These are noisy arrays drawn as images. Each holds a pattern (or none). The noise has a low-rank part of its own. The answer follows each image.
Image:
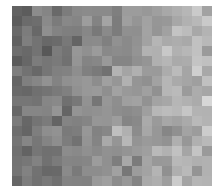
a smooth slope
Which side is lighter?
right
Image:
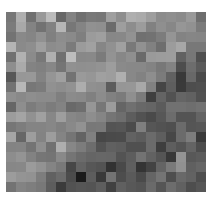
a sharp edge
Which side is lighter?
top left
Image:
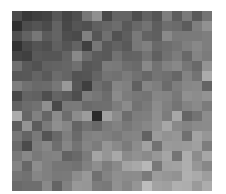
a smooth slope
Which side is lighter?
bottom right
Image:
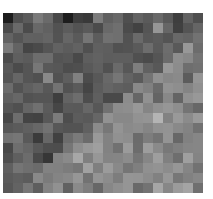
a sharp edge
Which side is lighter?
bottom right
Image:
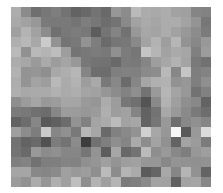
spokes from one point
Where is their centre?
bottom right
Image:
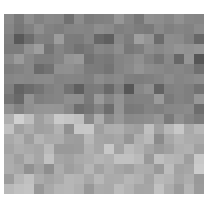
a sharp edge
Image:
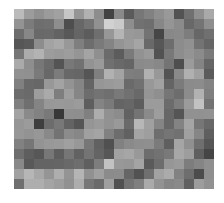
rings round one point
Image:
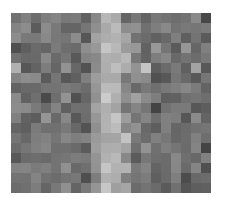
one vertical stripe
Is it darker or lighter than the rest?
lighter
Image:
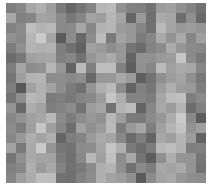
vertical stripes
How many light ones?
3
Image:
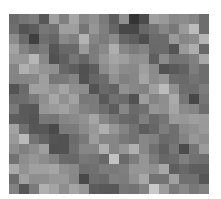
diagonal stripes
